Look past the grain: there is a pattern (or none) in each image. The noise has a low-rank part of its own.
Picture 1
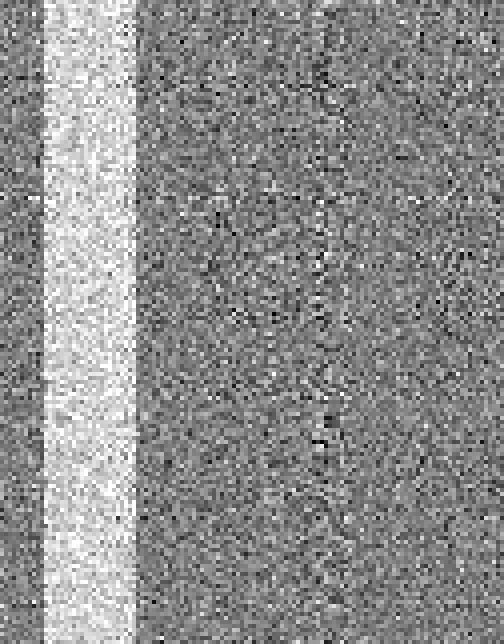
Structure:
one vertical stripe
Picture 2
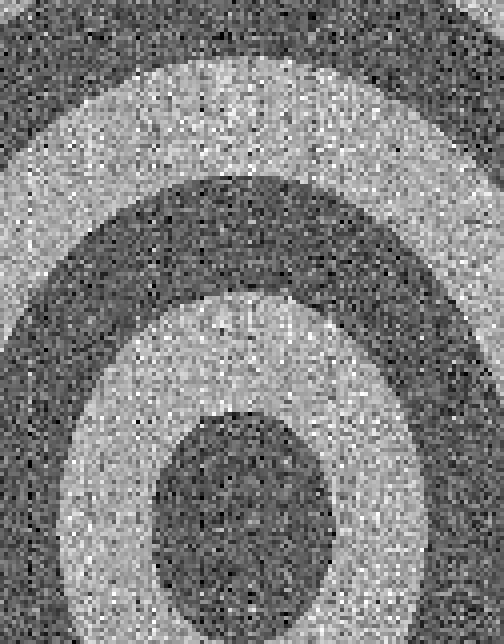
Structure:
rings round one point
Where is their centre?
bottom middle
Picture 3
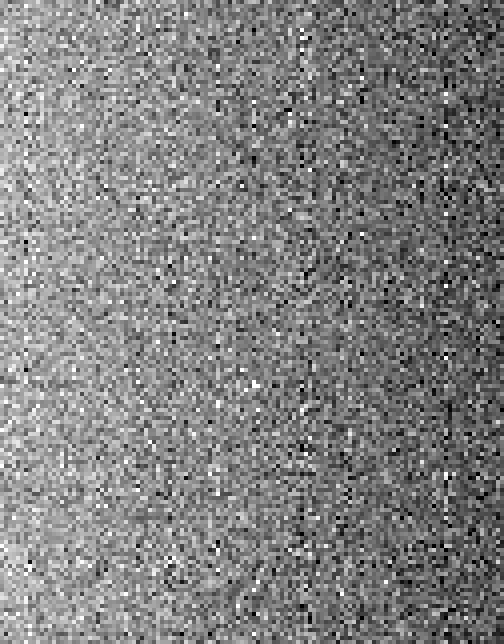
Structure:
a smooth slope
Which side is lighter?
left
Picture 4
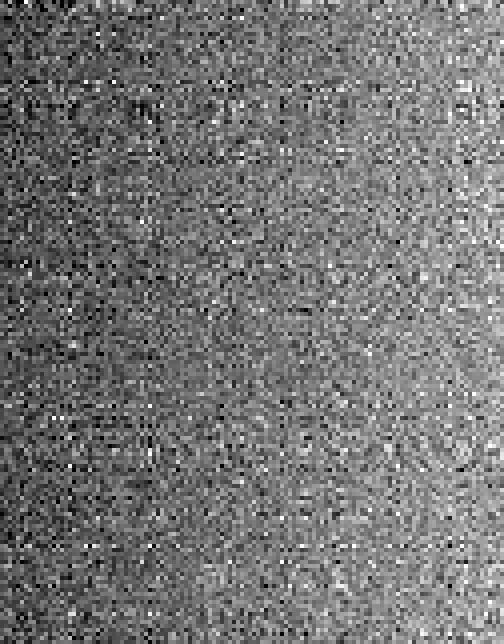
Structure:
a smooth slope
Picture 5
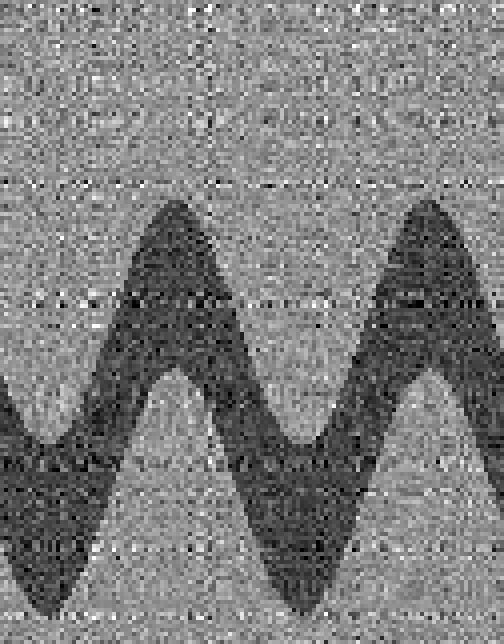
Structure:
a wavy band
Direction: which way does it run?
left to right
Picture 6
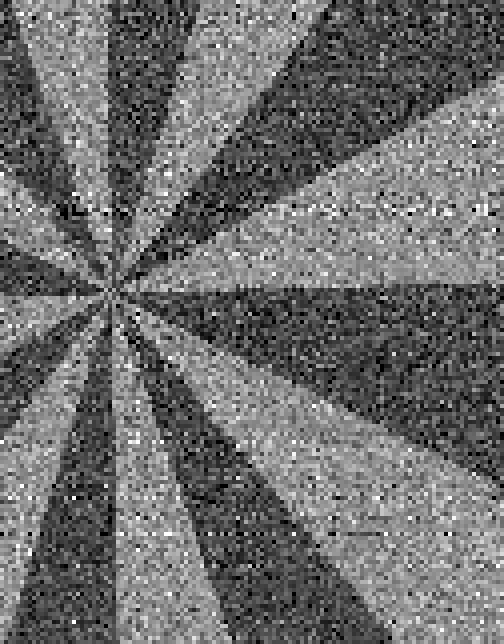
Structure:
spokes from one point
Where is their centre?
middle left
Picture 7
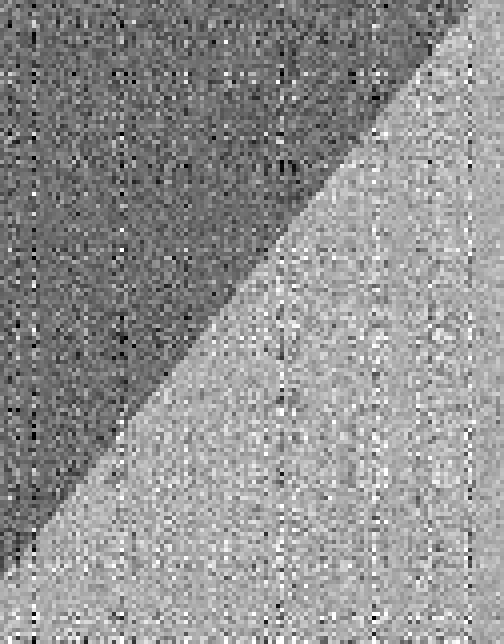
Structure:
a sharp edge
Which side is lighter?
bottom right
